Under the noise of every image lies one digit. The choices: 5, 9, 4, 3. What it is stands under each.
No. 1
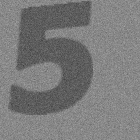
5
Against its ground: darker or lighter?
darker
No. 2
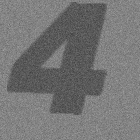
4
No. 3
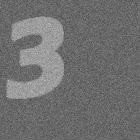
3
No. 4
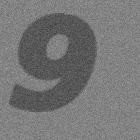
9
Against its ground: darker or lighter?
darker
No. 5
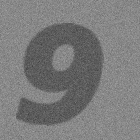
9
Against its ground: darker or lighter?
darker
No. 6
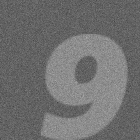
9
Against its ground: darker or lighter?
lighter
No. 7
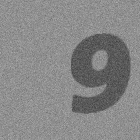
9
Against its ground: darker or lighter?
darker
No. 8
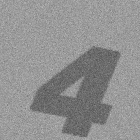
4
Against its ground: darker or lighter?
darker
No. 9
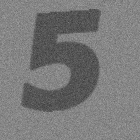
5
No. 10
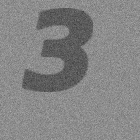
3
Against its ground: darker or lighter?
darker
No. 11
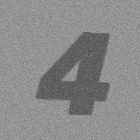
4
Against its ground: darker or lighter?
darker
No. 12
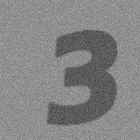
3
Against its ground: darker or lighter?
darker
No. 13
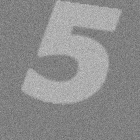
5
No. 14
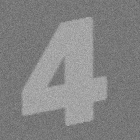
4
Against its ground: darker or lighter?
lighter
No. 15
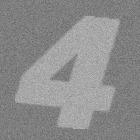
4
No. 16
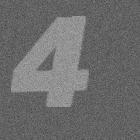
4
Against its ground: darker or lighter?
lighter
